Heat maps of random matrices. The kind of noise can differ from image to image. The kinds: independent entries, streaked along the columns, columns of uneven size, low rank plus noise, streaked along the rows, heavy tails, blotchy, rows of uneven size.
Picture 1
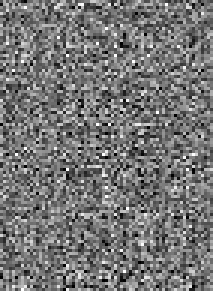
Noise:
low rank plus noise
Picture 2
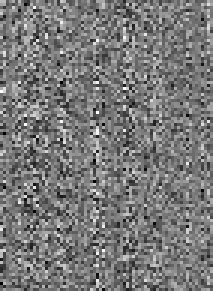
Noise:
columns of uneven size
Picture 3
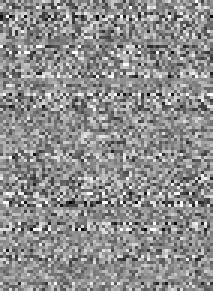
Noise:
rows of uneven size
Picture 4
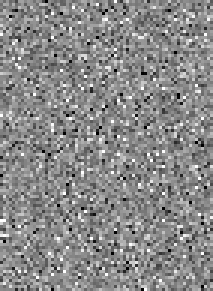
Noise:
heavy tails
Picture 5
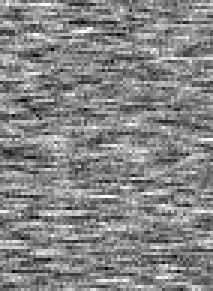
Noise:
streaked along the rows
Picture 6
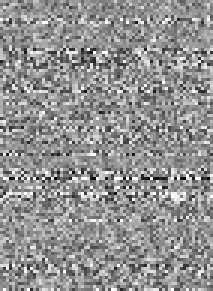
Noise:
rows of uneven size
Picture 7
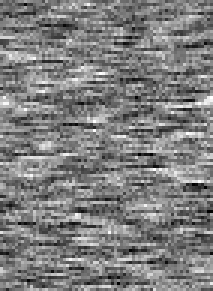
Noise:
streaked along the rows
